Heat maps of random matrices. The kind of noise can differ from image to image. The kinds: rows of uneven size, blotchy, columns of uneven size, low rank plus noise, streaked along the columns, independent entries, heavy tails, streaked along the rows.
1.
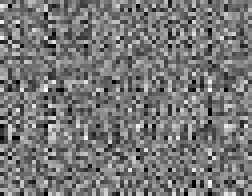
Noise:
low rank plus noise
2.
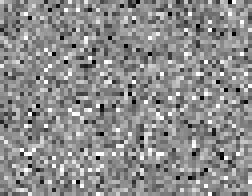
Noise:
heavy tails
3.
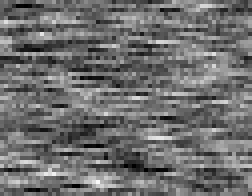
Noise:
streaked along the rows
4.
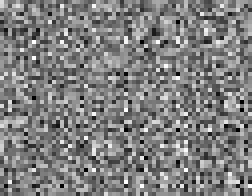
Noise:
low rank plus noise
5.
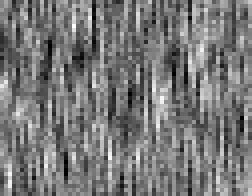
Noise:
streaked along the columns
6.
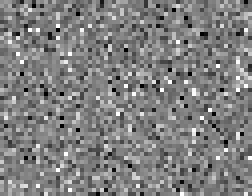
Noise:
heavy tails
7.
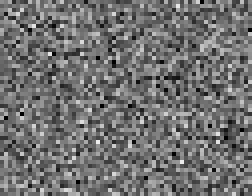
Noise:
independent entries
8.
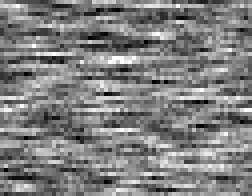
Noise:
streaked along the rows
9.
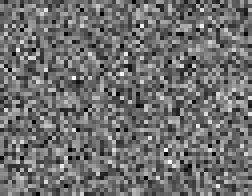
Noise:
independent entries
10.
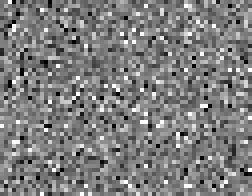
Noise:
heavy tails
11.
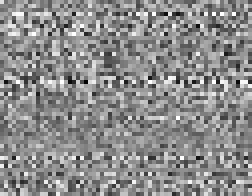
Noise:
rows of uneven size
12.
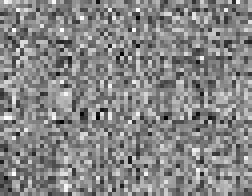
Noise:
low rank plus noise
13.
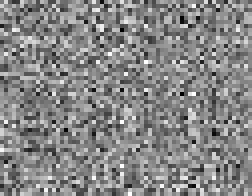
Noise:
low rank plus noise
